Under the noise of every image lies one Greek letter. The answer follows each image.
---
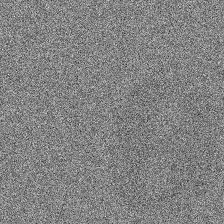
theta
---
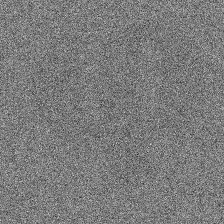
phi
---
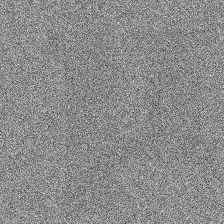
mu
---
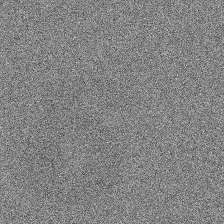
delta
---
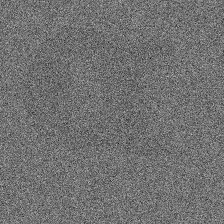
alpha
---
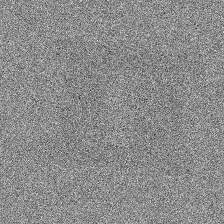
pi
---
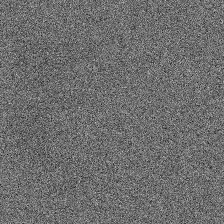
xi
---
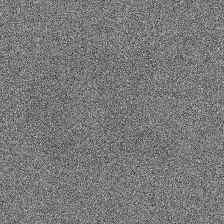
alpha
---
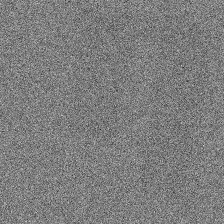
eta
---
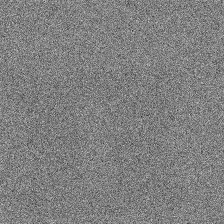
pi
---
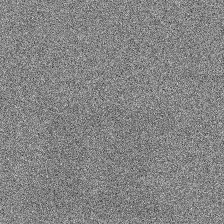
pi
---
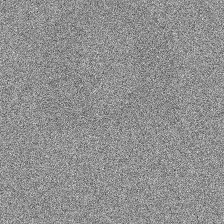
omega
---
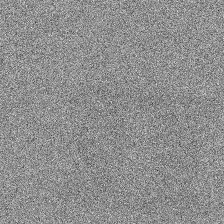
pi
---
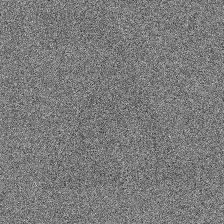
lambda
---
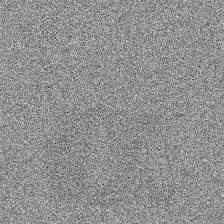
alpha
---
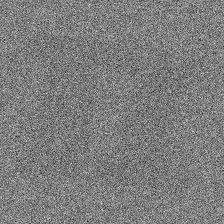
pi
